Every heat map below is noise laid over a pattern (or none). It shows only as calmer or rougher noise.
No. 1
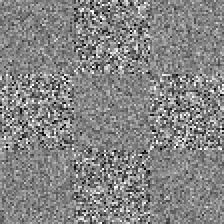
a checkerboard
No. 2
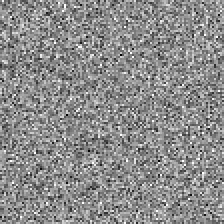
only noise
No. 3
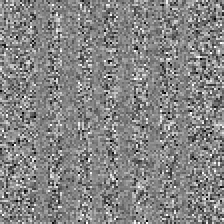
bands of columns
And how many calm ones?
6
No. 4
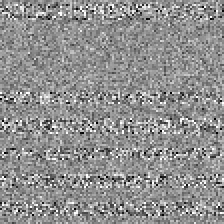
bands of rows
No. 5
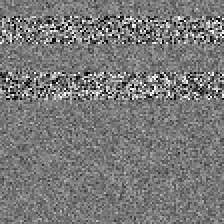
bands of rows
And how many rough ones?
2
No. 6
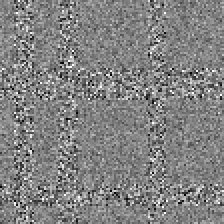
bands of rows crossing bands of columns
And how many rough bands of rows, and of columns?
2 and 3
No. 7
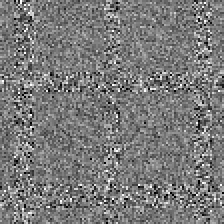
bands of rows crossing bands of columns
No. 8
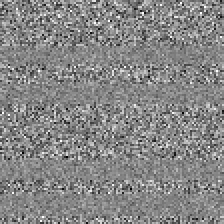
bands of rows
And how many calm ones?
4
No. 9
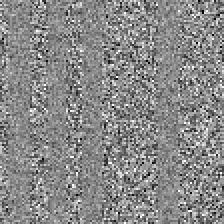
bands of columns
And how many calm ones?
4
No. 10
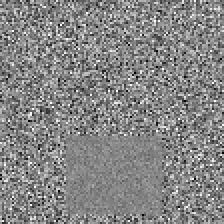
one block
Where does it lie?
bottom middle
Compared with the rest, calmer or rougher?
calmer
